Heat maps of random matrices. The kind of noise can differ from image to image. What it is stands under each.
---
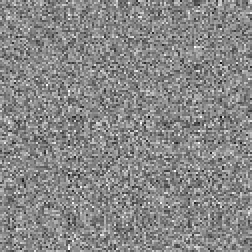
low rank plus noise
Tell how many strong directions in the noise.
five to eight
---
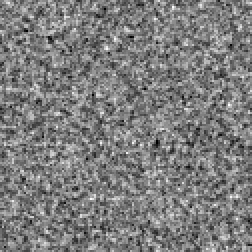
blotchy
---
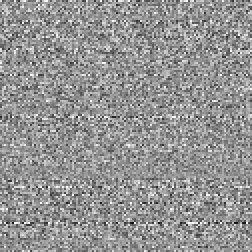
rows of uneven size
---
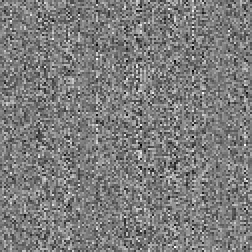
columns of uneven size
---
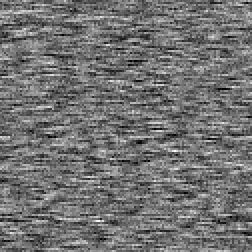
streaked along the rows
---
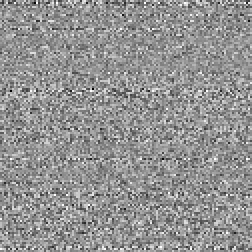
rows of uneven size
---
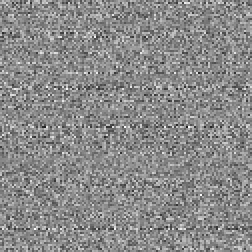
rows of uneven size
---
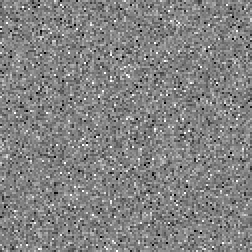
heavy tails
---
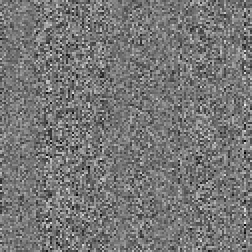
columns of uneven size
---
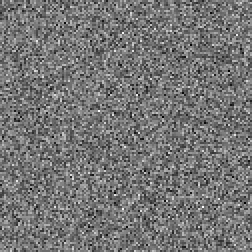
independent entries
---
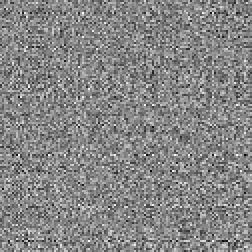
low rank plus noise
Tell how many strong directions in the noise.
two
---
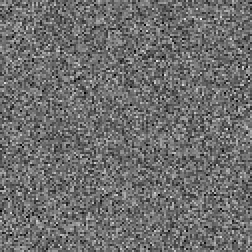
independent entries
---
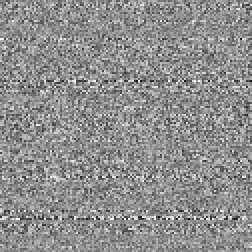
rows of uneven size
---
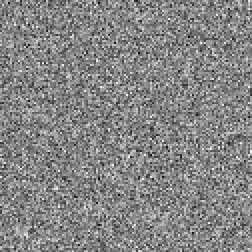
independent entries
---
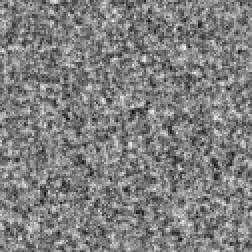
blotchy
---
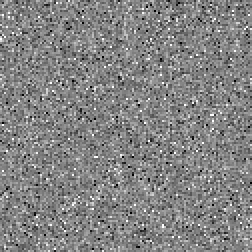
heavy tails
